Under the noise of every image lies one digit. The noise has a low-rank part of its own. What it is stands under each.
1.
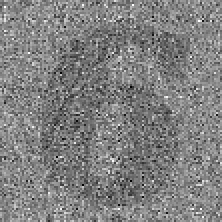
6
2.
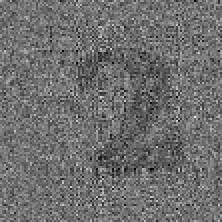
2
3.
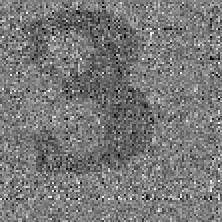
3
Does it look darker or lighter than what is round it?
darker
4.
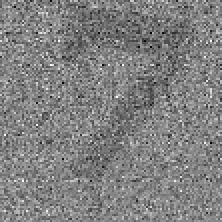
7
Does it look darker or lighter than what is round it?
darker
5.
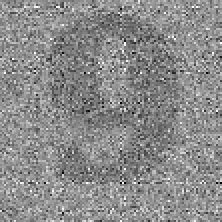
9
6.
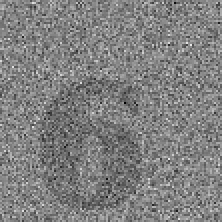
6
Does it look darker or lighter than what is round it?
darker
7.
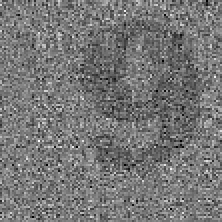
9
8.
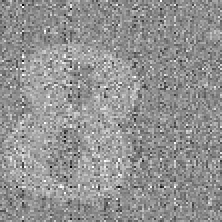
8
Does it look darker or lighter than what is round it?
lighter
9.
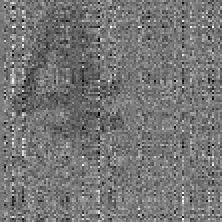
4
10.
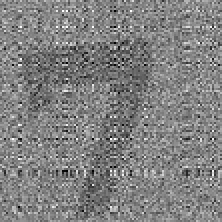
7
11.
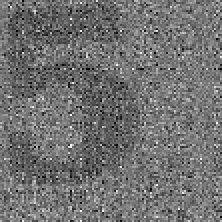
5
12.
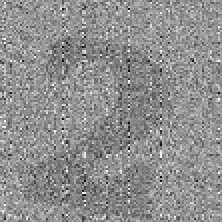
2
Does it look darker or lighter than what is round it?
darker
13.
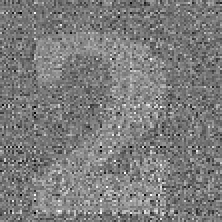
2
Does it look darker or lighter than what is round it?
lighter
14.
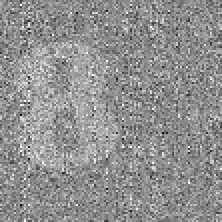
8
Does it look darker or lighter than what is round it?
lighter
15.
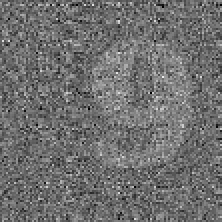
9
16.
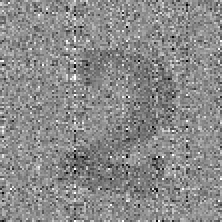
2
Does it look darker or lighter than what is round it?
darker
